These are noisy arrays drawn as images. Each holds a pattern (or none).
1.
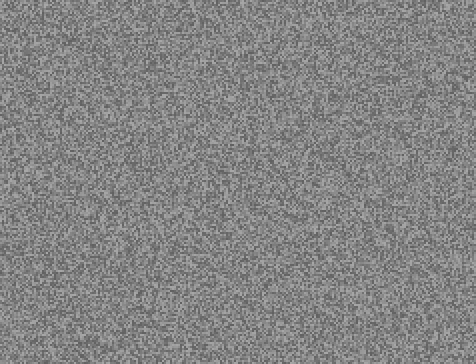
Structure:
only noise
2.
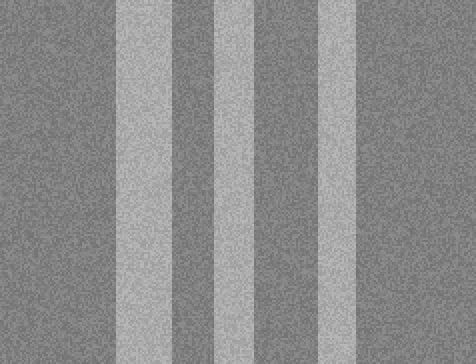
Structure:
bands of columns
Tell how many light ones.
3
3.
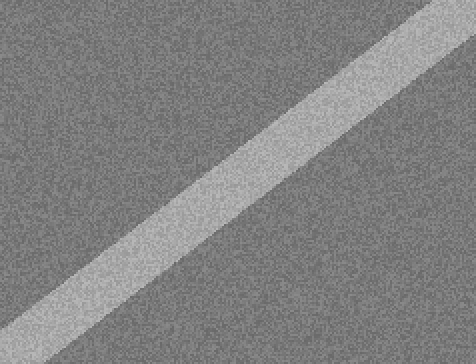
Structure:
a diagonal band
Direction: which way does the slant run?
bottom left to top right
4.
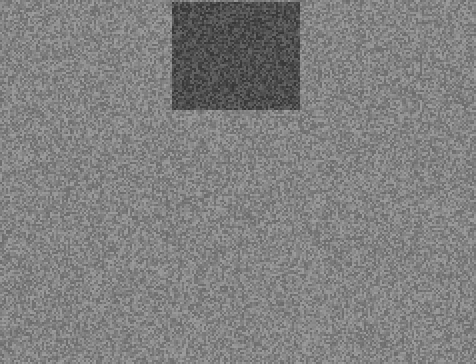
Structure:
one block
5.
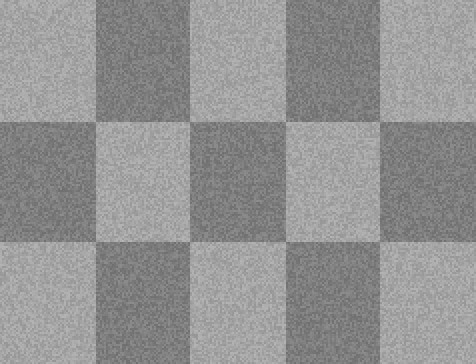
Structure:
a checkerboard
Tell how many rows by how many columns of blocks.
3 by 5
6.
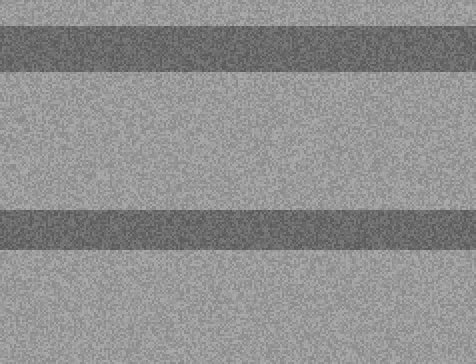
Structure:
bands of rows
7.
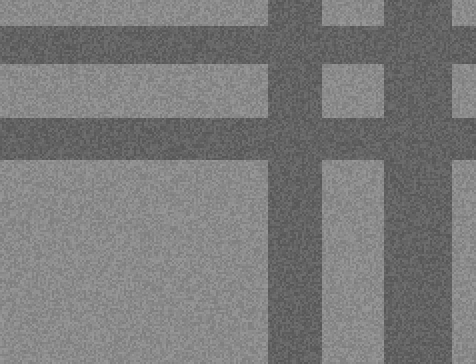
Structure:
bands of rows crossing bands of columns
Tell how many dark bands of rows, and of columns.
2 and 2
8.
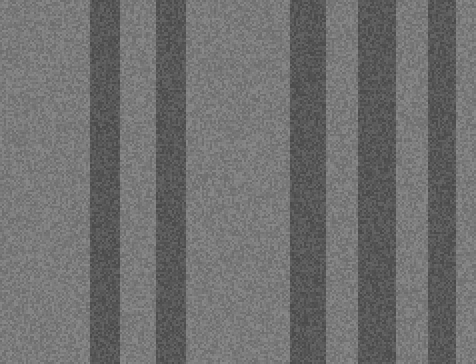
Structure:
bands of columns
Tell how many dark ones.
5
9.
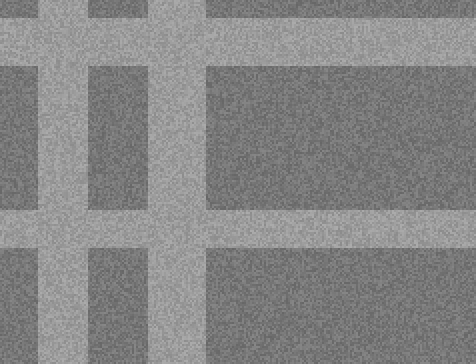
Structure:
bands of rows crossing bands of columns
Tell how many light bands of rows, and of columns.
2 and 2
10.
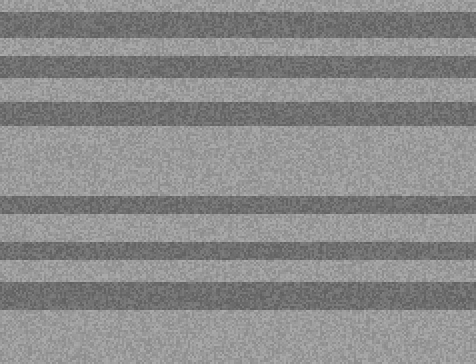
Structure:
bands of rows
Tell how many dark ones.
6
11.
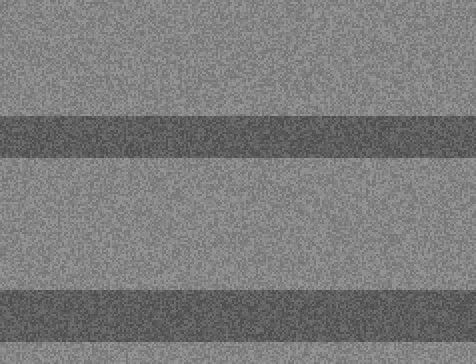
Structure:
bands of rows
